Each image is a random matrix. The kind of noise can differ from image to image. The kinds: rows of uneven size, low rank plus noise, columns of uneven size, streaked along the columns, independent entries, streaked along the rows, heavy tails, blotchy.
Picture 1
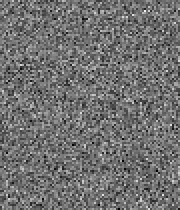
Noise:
low rank plus noise
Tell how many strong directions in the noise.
one
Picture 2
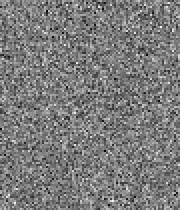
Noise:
independent entries
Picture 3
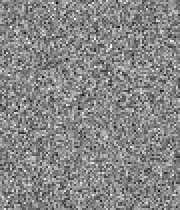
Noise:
independent entries
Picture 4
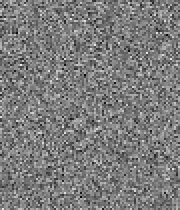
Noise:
low rank plus noise
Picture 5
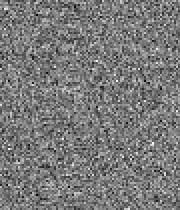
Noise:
low rank plus noise
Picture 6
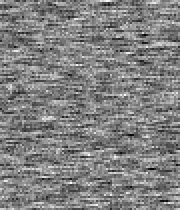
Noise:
streaked along the rows
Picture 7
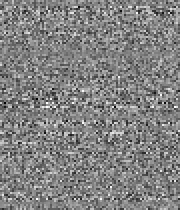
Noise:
rows of uneven size
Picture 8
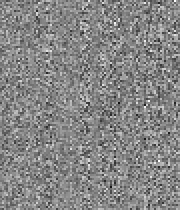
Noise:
columns of uneven size
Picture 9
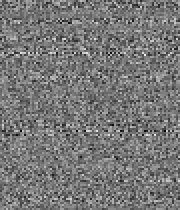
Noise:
rows of uneven size
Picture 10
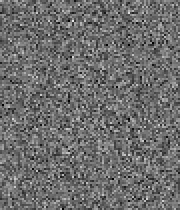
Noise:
low rank plus noise
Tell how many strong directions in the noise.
one
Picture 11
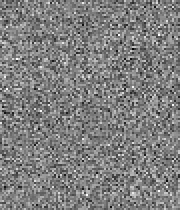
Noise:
low rank plus noise
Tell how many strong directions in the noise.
five to eight
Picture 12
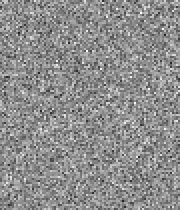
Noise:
independent entries
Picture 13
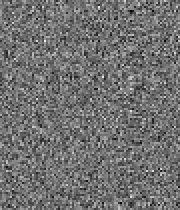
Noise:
low rank plus noise
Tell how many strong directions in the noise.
three or four
